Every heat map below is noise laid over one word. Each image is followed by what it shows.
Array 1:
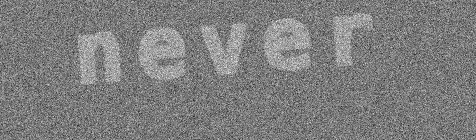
never
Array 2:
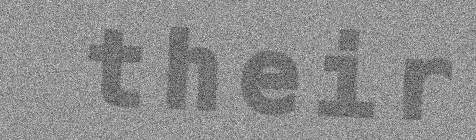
their
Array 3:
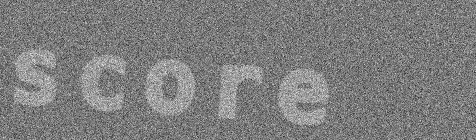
score
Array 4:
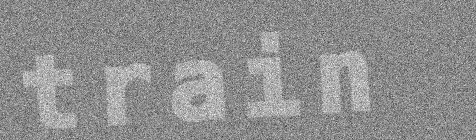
train
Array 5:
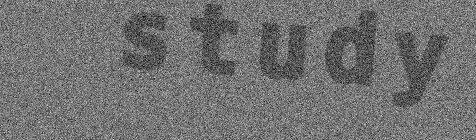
study
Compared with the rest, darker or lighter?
darker
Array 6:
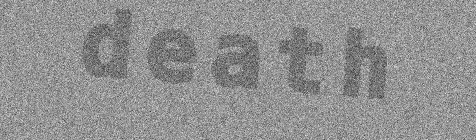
death
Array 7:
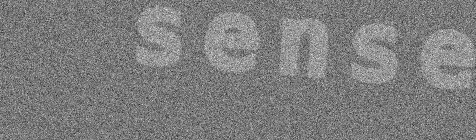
sense
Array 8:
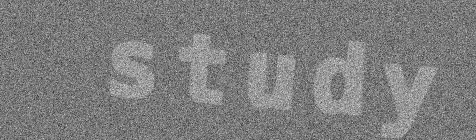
study
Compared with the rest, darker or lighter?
lighter
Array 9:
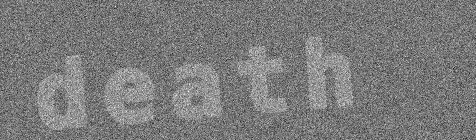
death
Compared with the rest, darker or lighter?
lighter
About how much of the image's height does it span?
two thirds
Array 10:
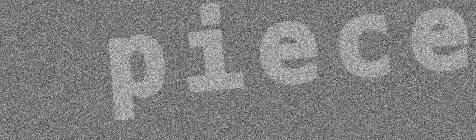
piece
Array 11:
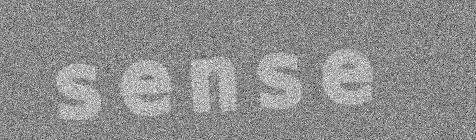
sense
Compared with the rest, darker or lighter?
lighter
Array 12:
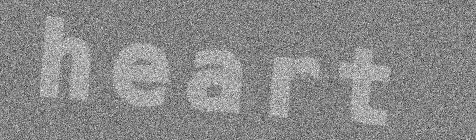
heart
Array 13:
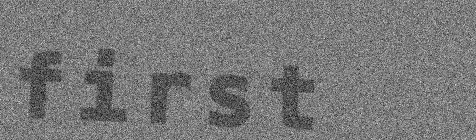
first
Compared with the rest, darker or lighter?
darker
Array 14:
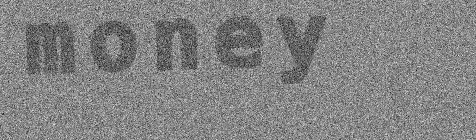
money
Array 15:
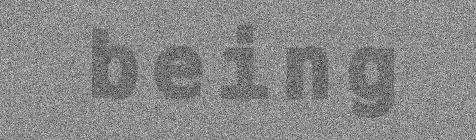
being
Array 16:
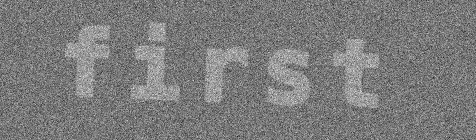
first
